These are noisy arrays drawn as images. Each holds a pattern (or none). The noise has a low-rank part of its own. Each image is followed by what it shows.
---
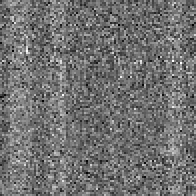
bands of columns
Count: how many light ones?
3
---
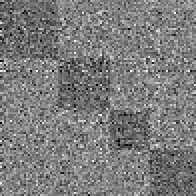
blocks along the diagonal
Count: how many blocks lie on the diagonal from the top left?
4
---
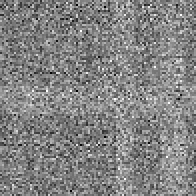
bands of rows crossing bands of columns
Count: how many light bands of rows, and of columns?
1 and 2
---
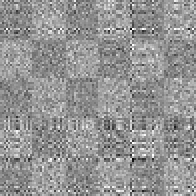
a checkerboard
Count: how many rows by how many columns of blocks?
5 by 6
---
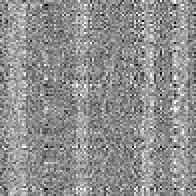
bands of columns
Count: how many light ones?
4
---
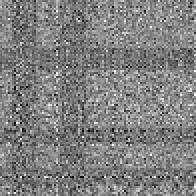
bands of rows crossing bands of columns
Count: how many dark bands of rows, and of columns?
3 and 2
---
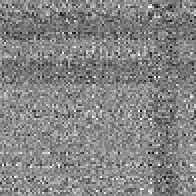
bands of rows crossing bands of columns
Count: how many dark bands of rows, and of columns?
2 and 1
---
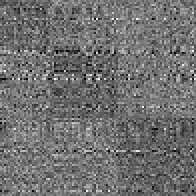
blocks along the diagonal
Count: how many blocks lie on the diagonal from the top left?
3
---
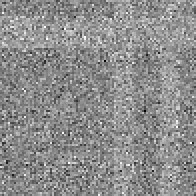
bands of rows crossing bands of columns
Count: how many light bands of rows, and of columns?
1 and 2
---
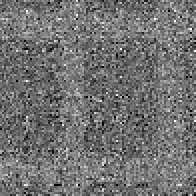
bands of rows crossing bands of columns
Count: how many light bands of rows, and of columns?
2 and 2
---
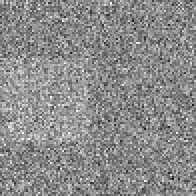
one block
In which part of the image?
middle left
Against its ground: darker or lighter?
lighter
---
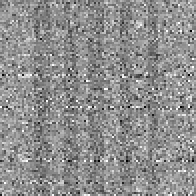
bands of columns
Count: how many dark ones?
5
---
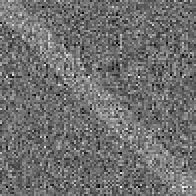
a diagonal band
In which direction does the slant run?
top left to bottom right
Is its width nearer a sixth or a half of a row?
a sixth
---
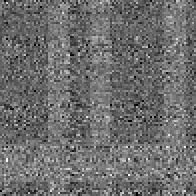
bands of rows crossing bands of columns
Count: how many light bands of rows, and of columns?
1 and 3
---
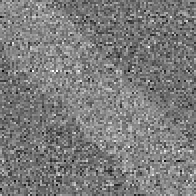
a diagonal band
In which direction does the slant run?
top left to bottom right
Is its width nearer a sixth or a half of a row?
a half
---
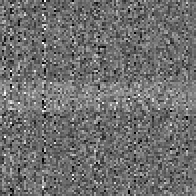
one band of rows
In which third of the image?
middle
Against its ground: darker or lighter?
lighter
